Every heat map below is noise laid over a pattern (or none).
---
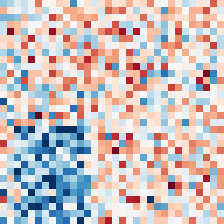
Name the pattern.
one block
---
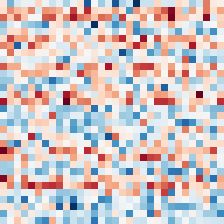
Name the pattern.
bands of rows
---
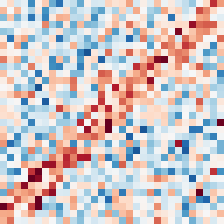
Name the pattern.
a diagonal band
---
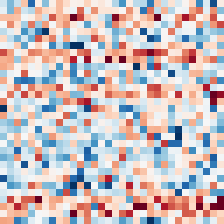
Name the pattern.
bands of rows
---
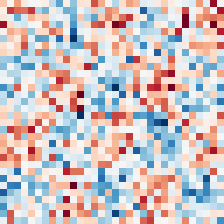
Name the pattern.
a checkerboard
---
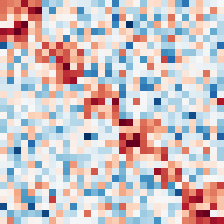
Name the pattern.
blocks along the diagonal
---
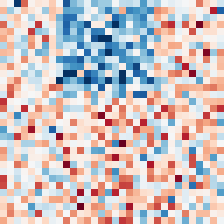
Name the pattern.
one block
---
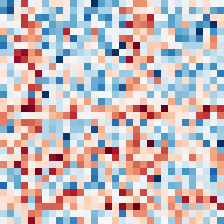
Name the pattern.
bands of rows crossing bands of columns
